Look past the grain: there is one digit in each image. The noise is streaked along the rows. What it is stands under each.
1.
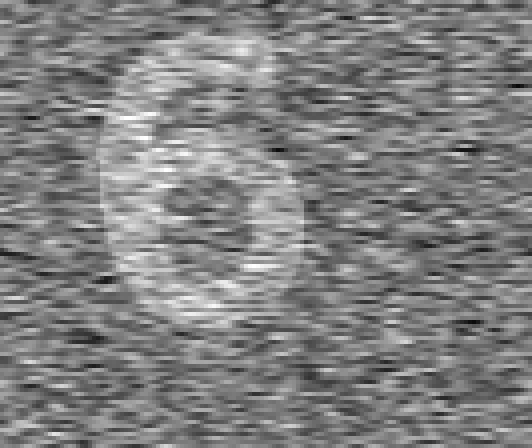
6
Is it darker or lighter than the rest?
lighter
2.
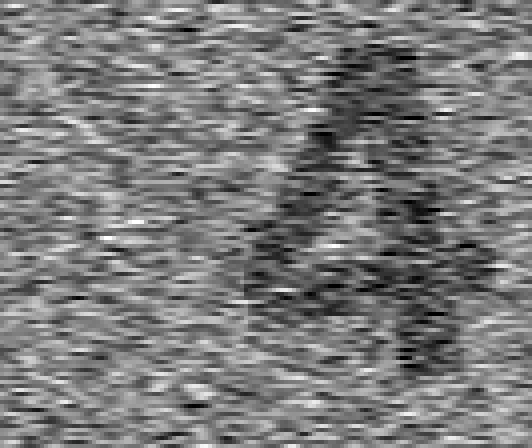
4
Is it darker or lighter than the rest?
darker
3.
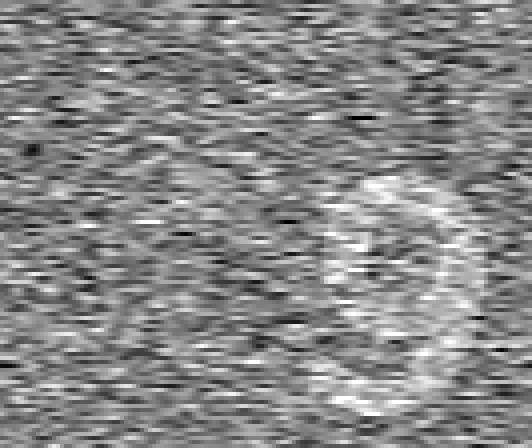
9
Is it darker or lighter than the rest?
lighter
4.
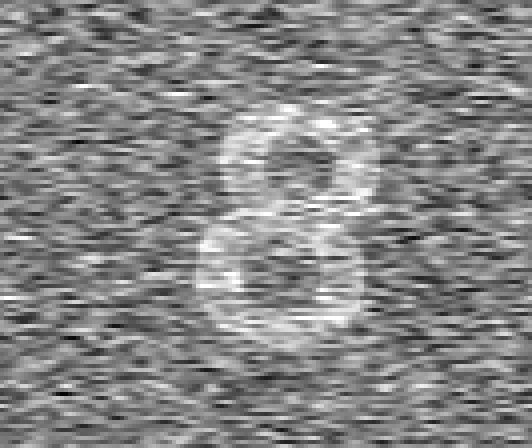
8
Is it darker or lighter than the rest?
lighter
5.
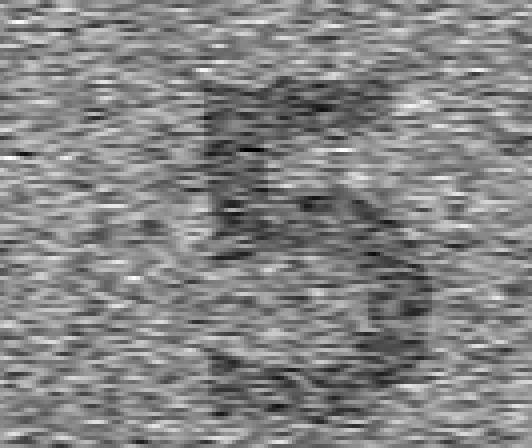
5
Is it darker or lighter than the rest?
darker
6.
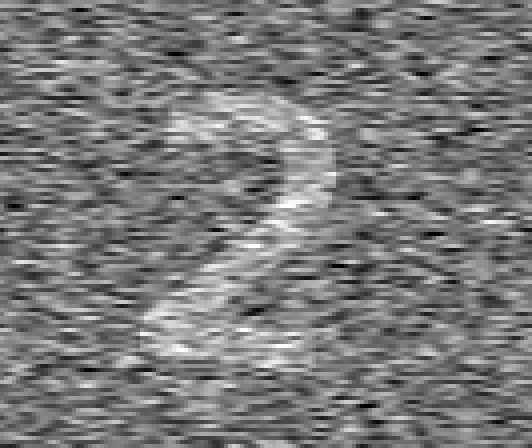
2
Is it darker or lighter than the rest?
lighter
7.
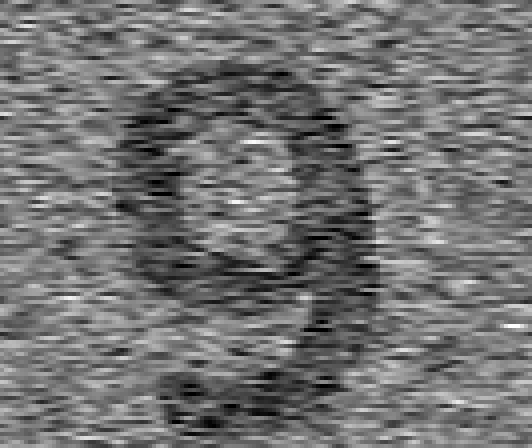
9
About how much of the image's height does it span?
nearly all
